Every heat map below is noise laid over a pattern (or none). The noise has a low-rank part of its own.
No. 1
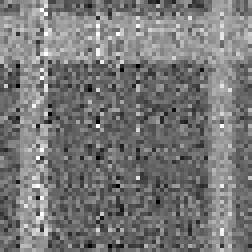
bands of rows crossing bands of columns
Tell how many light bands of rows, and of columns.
1 and 2
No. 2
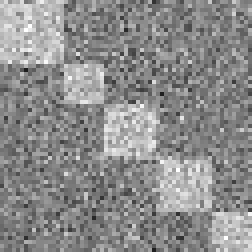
blocks along the diagonal
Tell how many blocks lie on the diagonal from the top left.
5
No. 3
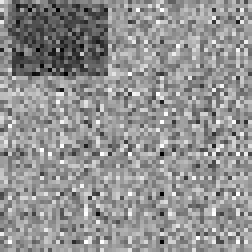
one block
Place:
top left
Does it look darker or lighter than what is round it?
darker
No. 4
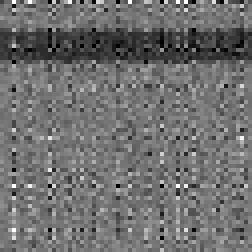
one band of rows
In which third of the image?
top
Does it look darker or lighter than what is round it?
darker
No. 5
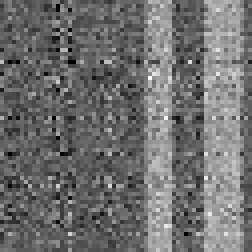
bands of columns
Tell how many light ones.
2
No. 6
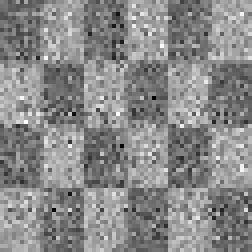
a checkerboard
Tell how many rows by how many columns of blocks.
4 by 6
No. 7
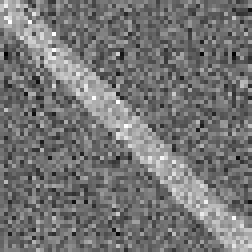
a diagonal band
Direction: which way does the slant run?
top left to bottom right
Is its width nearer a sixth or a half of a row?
a sixth
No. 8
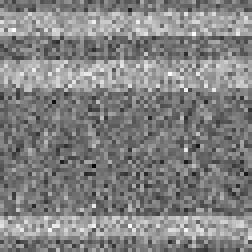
bands of rows
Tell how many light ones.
3
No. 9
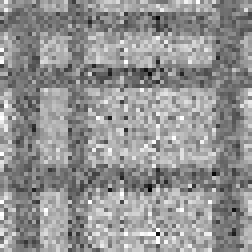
bands of rows crossing bands of columns
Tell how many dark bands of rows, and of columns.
3 and 3
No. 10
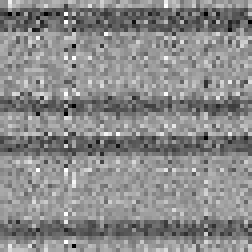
bands of rows
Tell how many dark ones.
4
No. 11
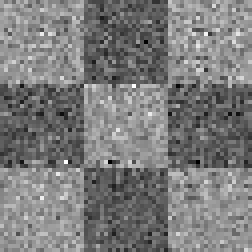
a checkerboard
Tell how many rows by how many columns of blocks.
3 by 3
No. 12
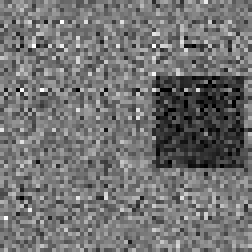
one block
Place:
middle right
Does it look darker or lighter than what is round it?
darker
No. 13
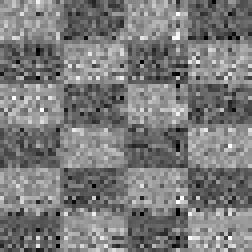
a checkerboard
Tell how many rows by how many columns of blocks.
6 by 4
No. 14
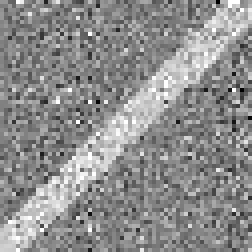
a diagonal band
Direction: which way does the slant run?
bottom left to top right
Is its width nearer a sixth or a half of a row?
a sixth
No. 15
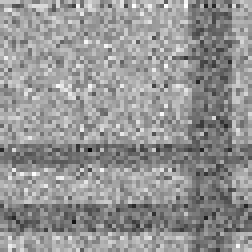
bands of rows crossing bands of columns
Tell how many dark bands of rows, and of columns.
2 and 1
